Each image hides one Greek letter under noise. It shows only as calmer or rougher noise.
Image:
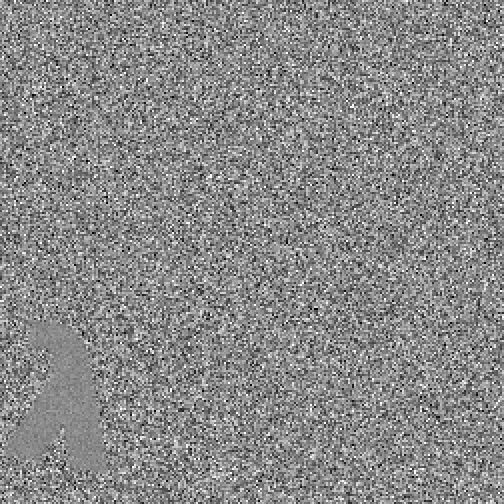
calm lambda, bottom left
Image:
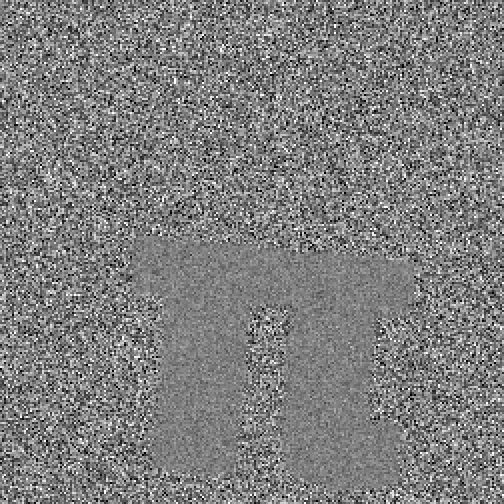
calm pi
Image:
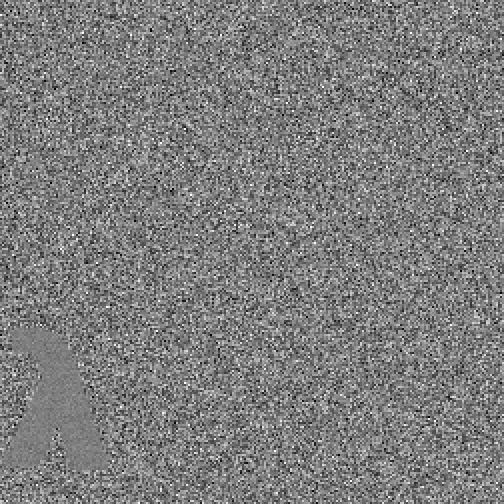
calm lambda, bottom left
